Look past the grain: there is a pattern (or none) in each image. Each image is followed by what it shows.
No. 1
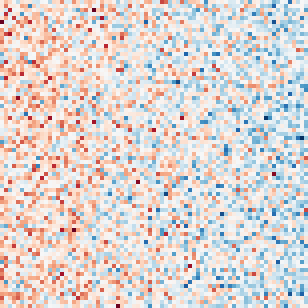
a smooth slope
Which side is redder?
left
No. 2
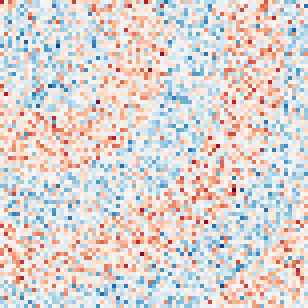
rings round one point
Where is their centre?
top left
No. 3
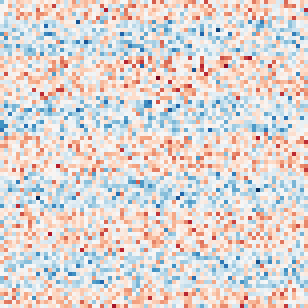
horizontal stripes
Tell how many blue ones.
4
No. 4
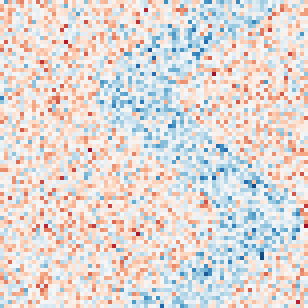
a wavy band
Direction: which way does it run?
top to bottom
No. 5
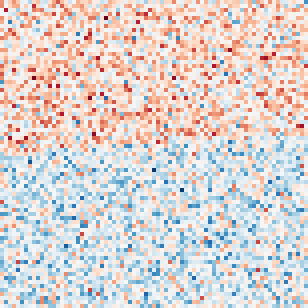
a sharp edge
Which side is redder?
top
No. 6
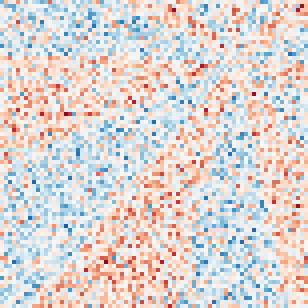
spokes from one point
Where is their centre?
top right
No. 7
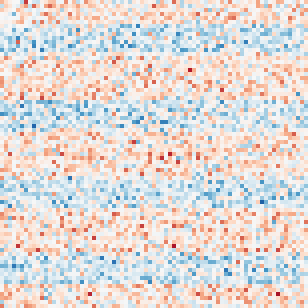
horizontal stripes
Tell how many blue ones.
4
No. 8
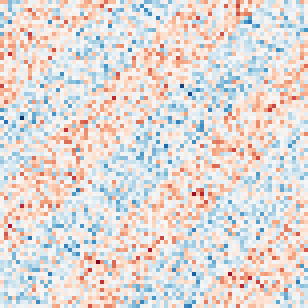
diagonal stripes
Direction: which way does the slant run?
bottom left to top right
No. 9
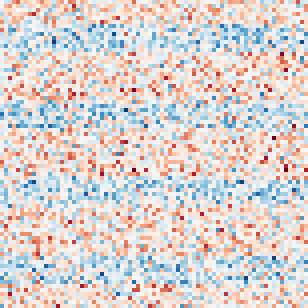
horizontal stripes
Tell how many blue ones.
4
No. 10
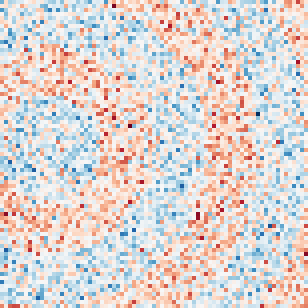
rings round one point
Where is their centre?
middle left
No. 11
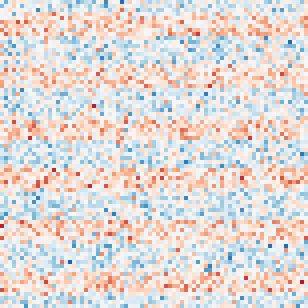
horizontal stripes
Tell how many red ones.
6
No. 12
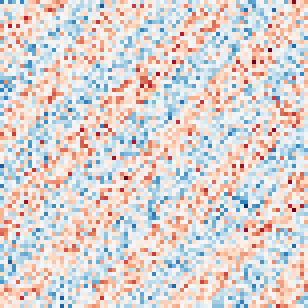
diagonal stripes
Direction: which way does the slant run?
bottom left to top right
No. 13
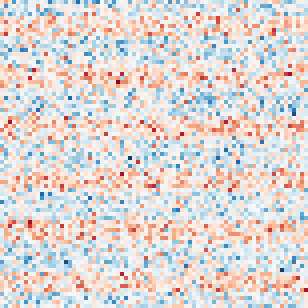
horizontal stripes
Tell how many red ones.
6
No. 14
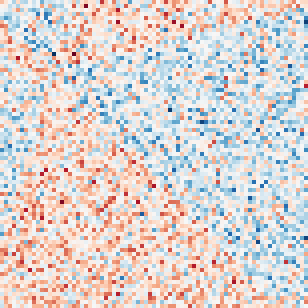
spokes from one point
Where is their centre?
top left
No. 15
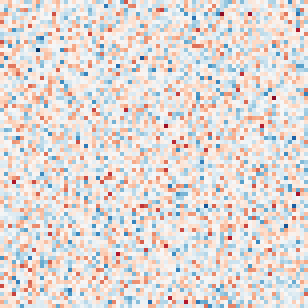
only noise
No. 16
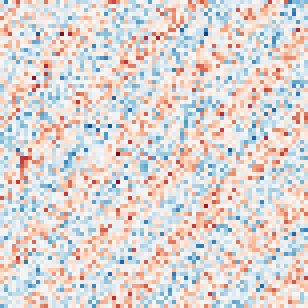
diagonal stripes
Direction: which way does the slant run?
bottom left to top right
